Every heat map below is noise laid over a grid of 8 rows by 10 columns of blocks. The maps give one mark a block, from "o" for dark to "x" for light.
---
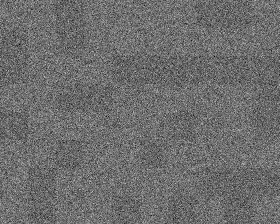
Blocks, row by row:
x x o x x x x o o x
o x o x x x x x x x
o x x x o o o o o o
x x o o x x x x x o
o x x x x x o x x o
x x o x x o x x x x
x o x x x x x o o o
x o x x o x o x o x
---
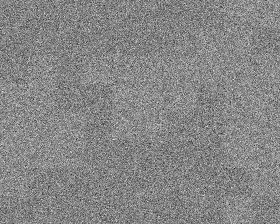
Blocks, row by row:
o o o o o o o o x x
o o o o o o o x x o
o x o x x x x x x x
x x o o x x x o x x
x x x o x x o o x x
x x x o o o o o x x
x o o o o o o o o x
o o o o o o o o x o
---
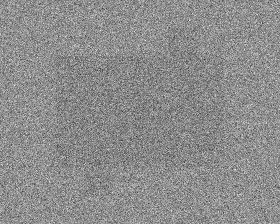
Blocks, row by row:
x x x x x x x x x x
x x x x x x o x x x
x x o o o o o o x x
x x o o o o o o x x
x x o o o o o o x x
x x o o o o o o x x
x x x o x x x x x x
x x x x x x x x x x
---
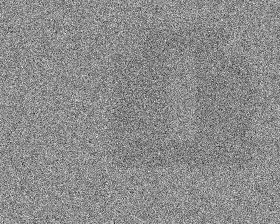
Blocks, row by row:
x x x x x x x x x x
x x x x x o o o x x
x x x x o o x o o x
x x x x o o x o o x
x x x x o o x o o x
x x x x o o o o o x
x x x x x x x x x x
x x x x x x x x x x
